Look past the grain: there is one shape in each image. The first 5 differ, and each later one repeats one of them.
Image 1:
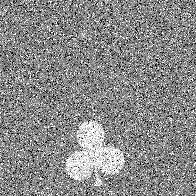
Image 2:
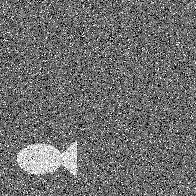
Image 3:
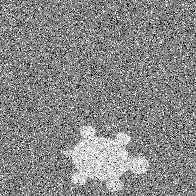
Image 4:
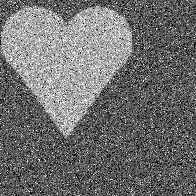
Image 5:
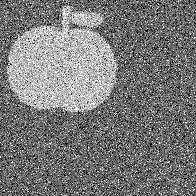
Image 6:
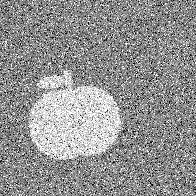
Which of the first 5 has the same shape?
5
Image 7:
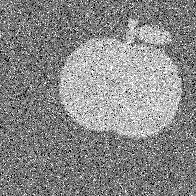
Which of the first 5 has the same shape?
5
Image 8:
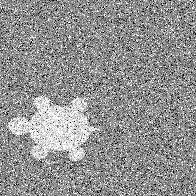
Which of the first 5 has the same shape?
3
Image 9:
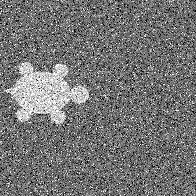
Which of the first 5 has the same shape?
3
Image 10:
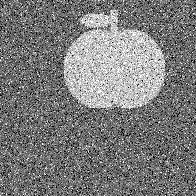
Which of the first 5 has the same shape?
5
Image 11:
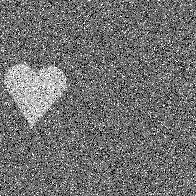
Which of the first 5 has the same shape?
4
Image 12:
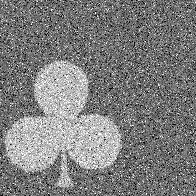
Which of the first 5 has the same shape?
1
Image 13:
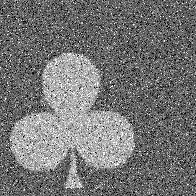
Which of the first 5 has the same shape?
1
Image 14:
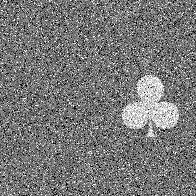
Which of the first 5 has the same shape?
1
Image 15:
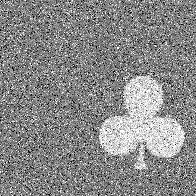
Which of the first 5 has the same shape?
1
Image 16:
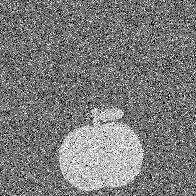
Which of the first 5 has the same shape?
5
